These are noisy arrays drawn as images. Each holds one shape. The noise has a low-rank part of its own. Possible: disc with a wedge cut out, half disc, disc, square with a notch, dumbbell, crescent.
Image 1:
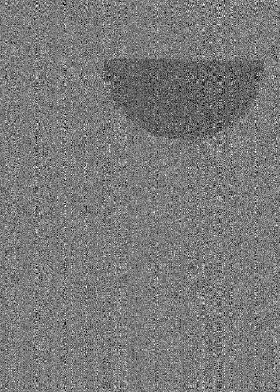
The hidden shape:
half disc
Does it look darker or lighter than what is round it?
darker
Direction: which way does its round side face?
down
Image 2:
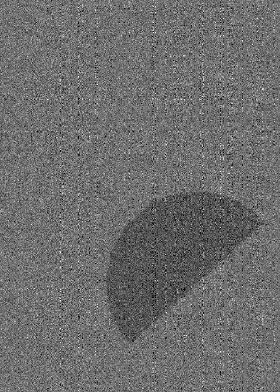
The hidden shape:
half disc
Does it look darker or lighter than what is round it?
darker
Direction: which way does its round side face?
up and left
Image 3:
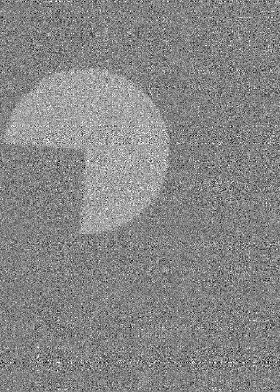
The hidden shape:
disc with a wedge cut out
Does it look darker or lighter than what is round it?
lighter
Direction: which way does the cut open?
down and left
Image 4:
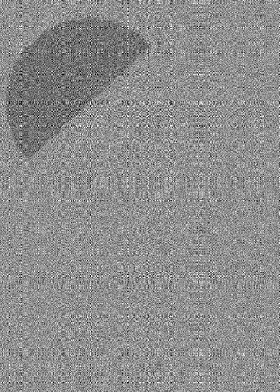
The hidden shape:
half disc
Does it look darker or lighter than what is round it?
darker
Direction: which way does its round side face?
up and left
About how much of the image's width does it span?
half
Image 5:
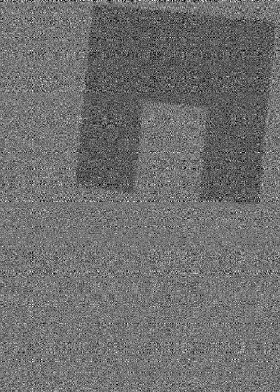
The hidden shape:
square with a notch
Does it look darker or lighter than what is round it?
darker
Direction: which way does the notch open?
down
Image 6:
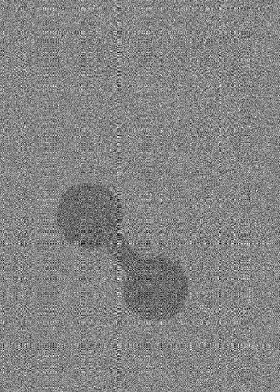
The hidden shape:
dumbbell
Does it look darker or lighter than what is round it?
darker
